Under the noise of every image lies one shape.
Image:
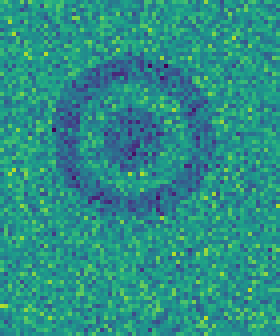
dark bullseye
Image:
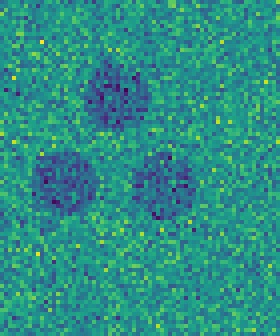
dark three dots
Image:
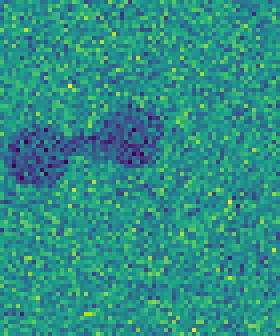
dark dumbbell
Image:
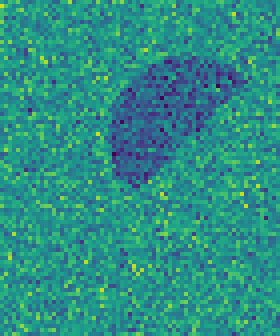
dark half disc
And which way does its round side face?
up and left
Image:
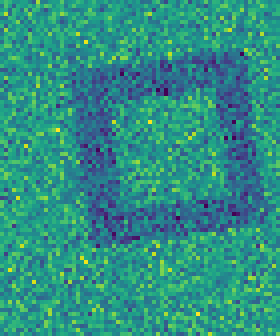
dark square frame
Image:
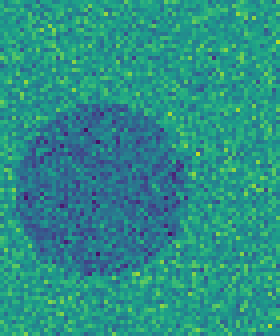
dark disc
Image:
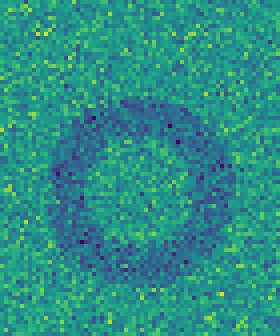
dark ring
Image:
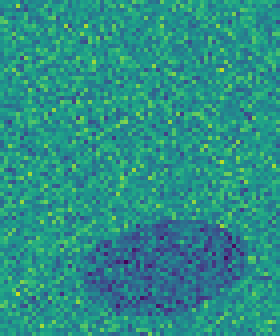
dark ellipse
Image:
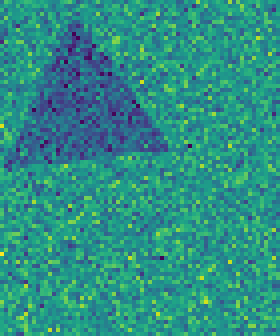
dark triangle
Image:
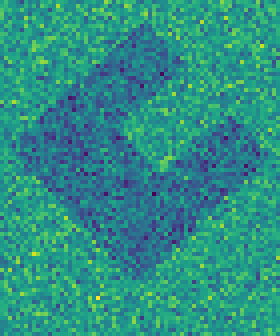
dark square with a notch
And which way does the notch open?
up and right
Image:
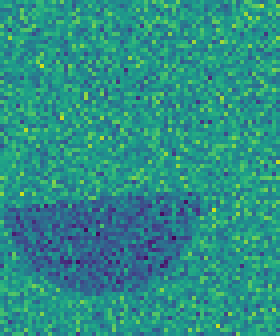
dark half disc
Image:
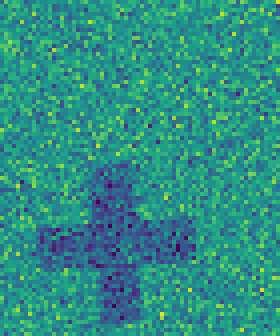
dark cross
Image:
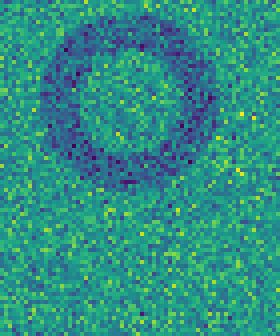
dark ring
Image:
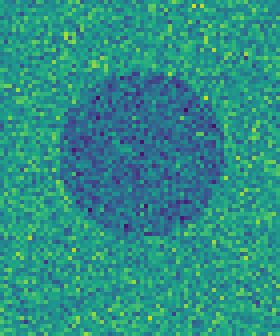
dark disc
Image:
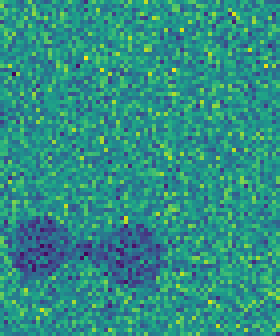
dark dumbbell
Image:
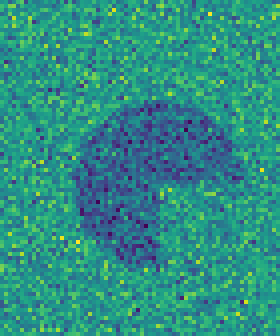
dark disc with a wedge cut out
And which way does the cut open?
down and right
